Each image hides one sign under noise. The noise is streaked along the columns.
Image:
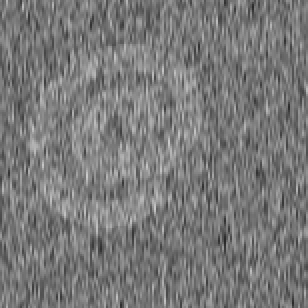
at sign
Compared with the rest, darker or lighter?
lighter
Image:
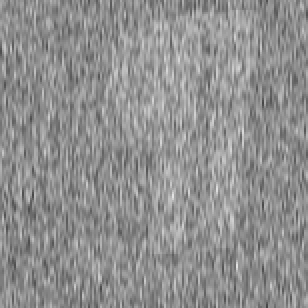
pilcrow
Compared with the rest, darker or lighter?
lighter
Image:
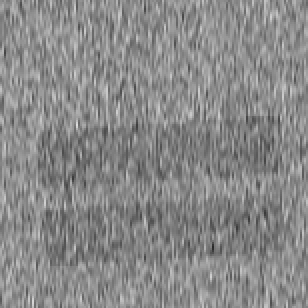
equals sign
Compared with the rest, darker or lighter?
darker
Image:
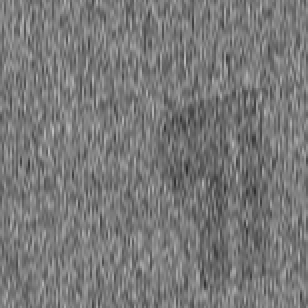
pilcrow
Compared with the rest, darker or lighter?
darker
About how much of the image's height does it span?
two thirds
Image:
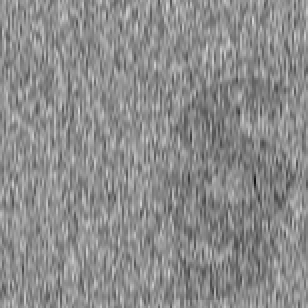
section sign
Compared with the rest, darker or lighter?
darker
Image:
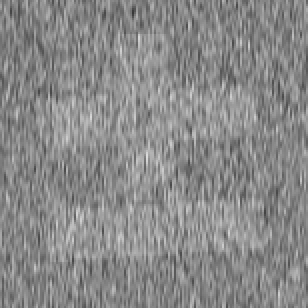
plus-minus sign
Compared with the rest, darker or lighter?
lighter
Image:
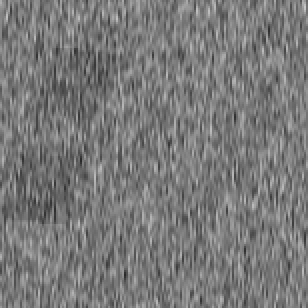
colon
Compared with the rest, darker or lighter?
darker
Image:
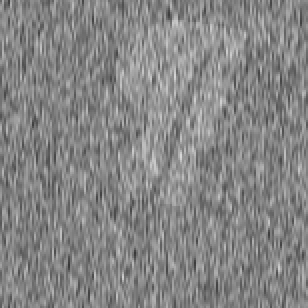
pilcrow
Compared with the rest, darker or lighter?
lighter
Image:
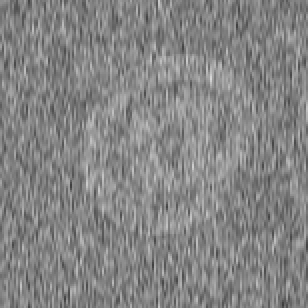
at sign
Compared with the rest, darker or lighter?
lighter
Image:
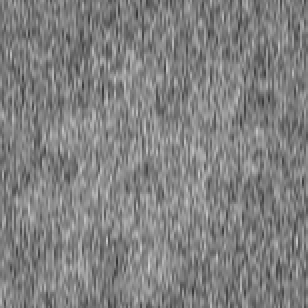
hash sign
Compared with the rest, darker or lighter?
lighter
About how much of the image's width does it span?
nearly all
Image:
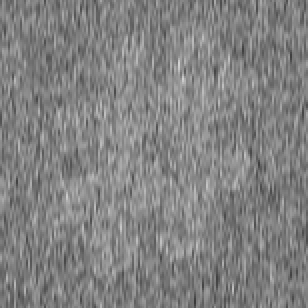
hash sign
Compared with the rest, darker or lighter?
lighter
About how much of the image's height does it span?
nearly all
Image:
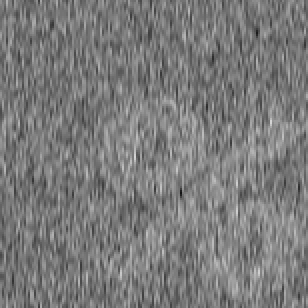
percent sign
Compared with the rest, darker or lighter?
lighter
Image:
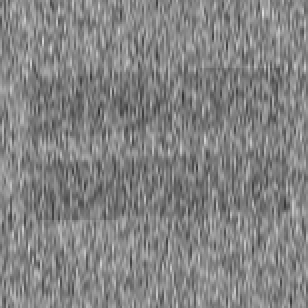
equals sign
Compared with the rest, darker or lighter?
darker
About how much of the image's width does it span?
nearly all
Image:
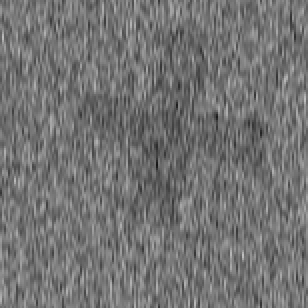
plus sign
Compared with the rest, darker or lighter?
darker
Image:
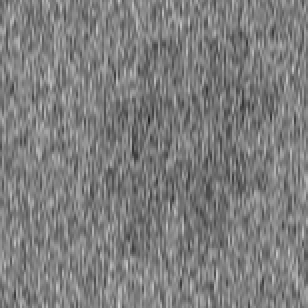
hash sign
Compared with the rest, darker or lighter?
darker
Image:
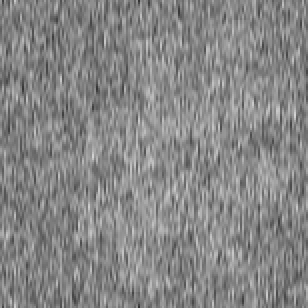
hash sign
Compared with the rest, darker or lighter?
lighter
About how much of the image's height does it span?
nearly all
